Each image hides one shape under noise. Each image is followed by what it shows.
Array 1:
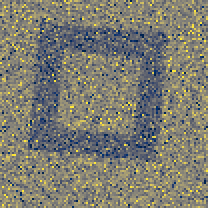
square frame
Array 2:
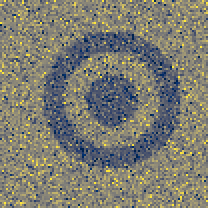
bullseye
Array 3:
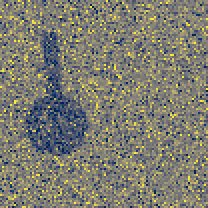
lollipop
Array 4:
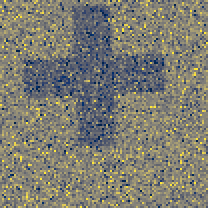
cross
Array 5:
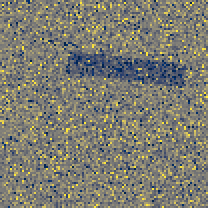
bar
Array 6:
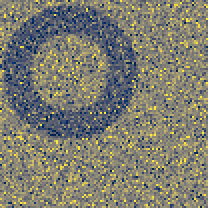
ring
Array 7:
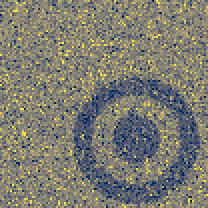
bullseye
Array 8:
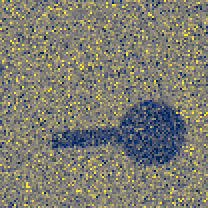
lollipop
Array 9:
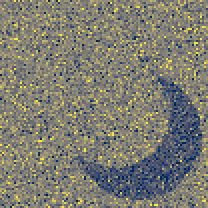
crescent
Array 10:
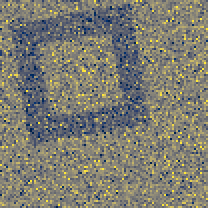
square frame
